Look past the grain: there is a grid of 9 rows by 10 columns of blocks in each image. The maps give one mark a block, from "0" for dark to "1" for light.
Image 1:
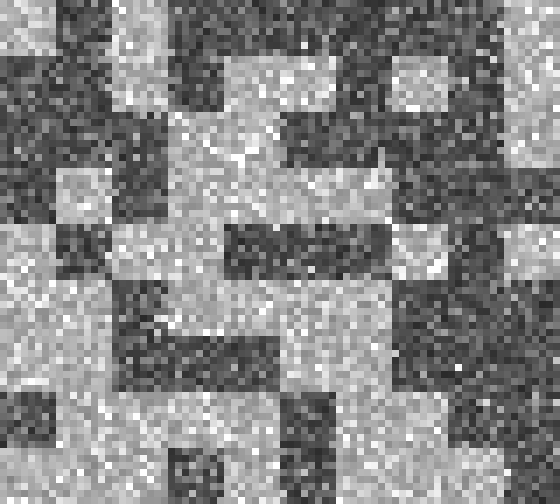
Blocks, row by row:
1010000001
0010110101
0001100001
0101111000
1011000101
1101111000
1100011000
0111101100
1110101110
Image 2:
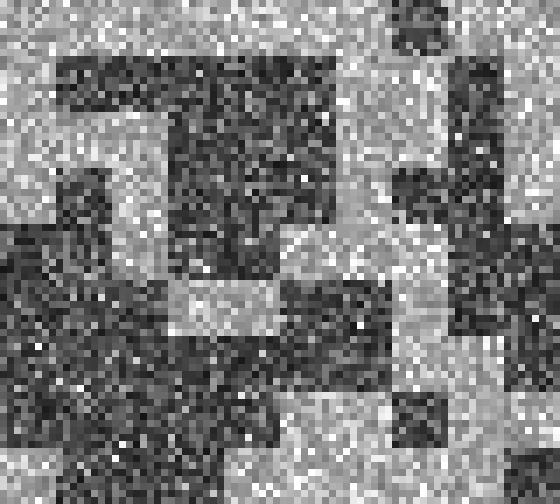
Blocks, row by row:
1111111011
1000001101
1110001101
1010001001
0010011100
0001100100
0000000110
0000011011
1000111110
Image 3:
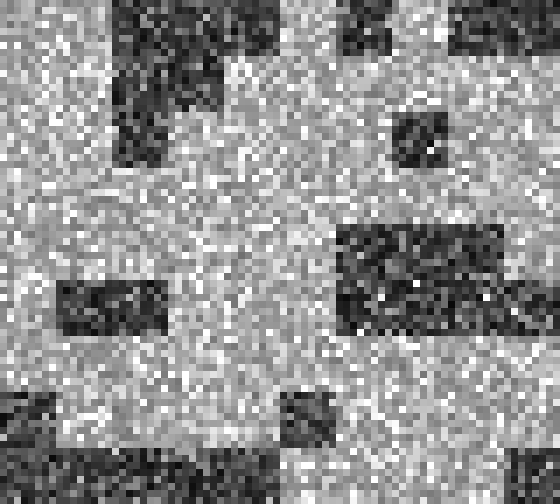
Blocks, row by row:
1100010100
1100111111
1101111011
1111111111
1111110001
1001110000
1111111111
0111101111
0000011110
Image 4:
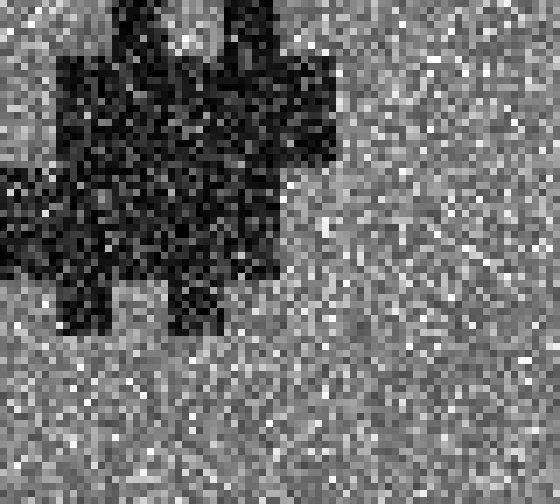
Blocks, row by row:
1101011111
1000001111
1000001111
0000011111
0000011111
1010111111
1111111111
1111111111
1111111111
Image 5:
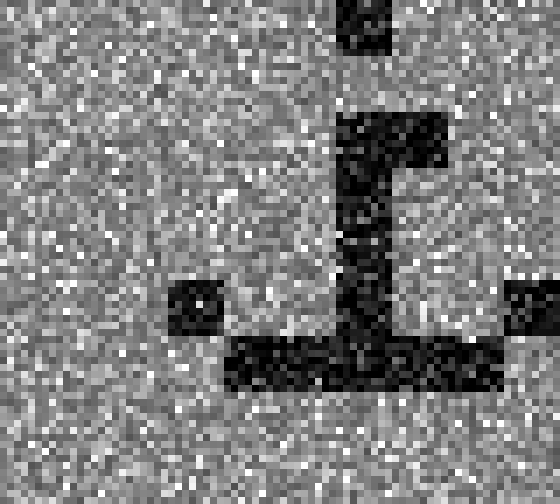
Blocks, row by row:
1111110111
1111111111
1111110011
1111110111
1111110111
1110110110
1111000001
1111111111
1111111111
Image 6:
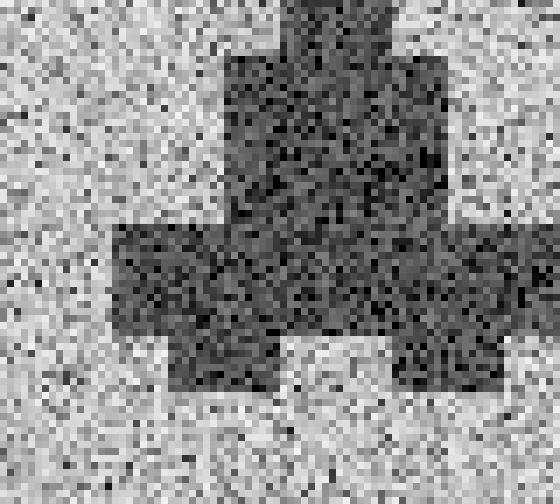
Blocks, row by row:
1111100111
1111000011
1111000011
1111000011
1100000000
1100000000
1110011001
1111111111
1111111111
